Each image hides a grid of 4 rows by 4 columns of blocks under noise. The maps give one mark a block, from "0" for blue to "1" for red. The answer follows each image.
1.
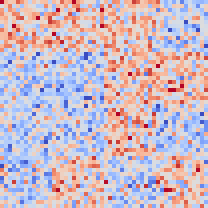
1 1 1 0
0 0 1 1
0 0 1 0
0 1 0 1
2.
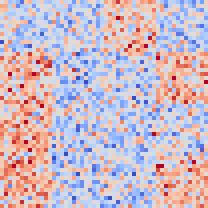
0 0 1 0
1 0 0 1
1 0 0 0
1 0 0 1
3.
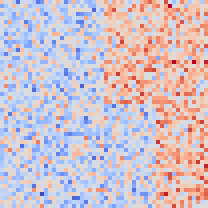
0 0 1 1
0 0 1 1
0 0 0 1
0 0 0 1
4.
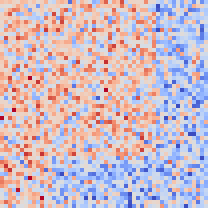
1 1 1 0
1 1 1 0
1 1 1 0
1 0 0 0
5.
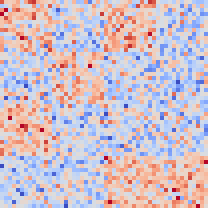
1 0 1 0
0 1 0 0
1 0 0 0
0 0 1 1
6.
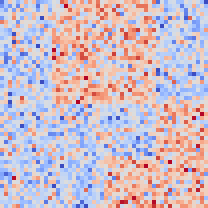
0 1 1 0
0 1 1 0
0 0 0 1
0 0 1 1
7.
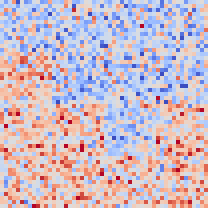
0 0 0 0
1 0 0 0
1 1 0 1
1 1 1 1
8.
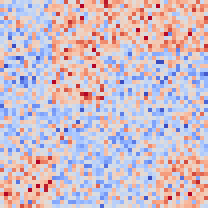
0 1 1 1
0 1 0 0
0 0 0 0
1 0 0 1
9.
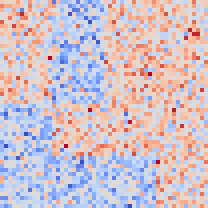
1 0 1 1
1 0 1 1
0 1 1 1
0 0 0 1
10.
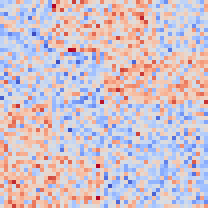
0 1 1 0
0 0 1 1
1 0 0 0
1 1 0 0
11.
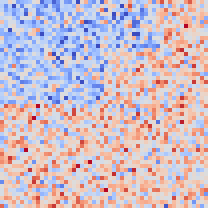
0 0 0 1
0 0 1 1
1 1 1 1
1 1 1 1
